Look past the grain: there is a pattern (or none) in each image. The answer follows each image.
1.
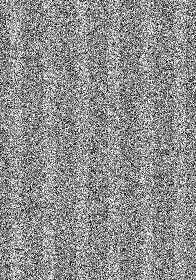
vertical stripes
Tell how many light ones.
6
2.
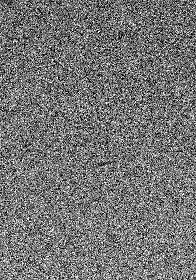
a smooth slope
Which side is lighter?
bottom
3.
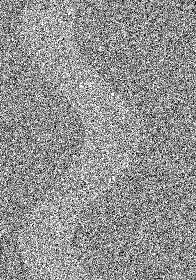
a wavy band
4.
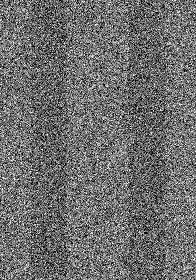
vertical stripes
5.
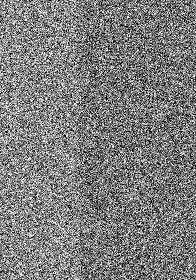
a sharp edge
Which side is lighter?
left
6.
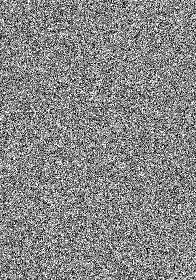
only noise
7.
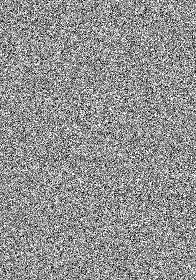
only noise
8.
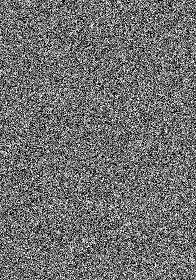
only noise
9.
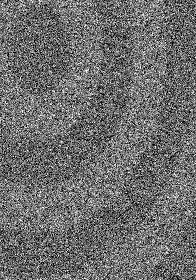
rings round one point
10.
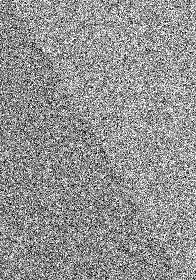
a sharp edge
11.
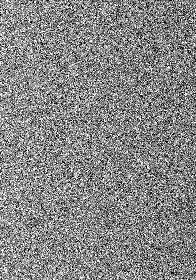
a smooth slope
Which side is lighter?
left
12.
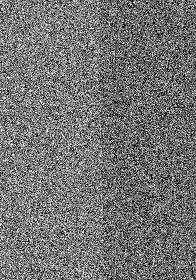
a sharp edge
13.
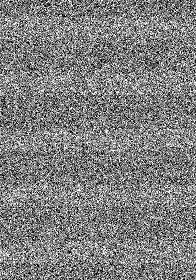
horizontal stripes
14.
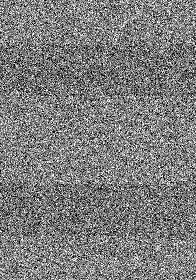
horizontal stripes
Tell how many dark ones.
2
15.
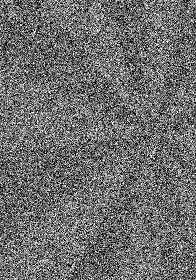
spokes from one point
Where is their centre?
middle right
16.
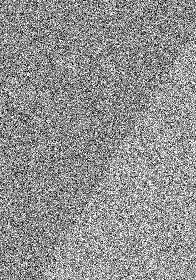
a sharp edge
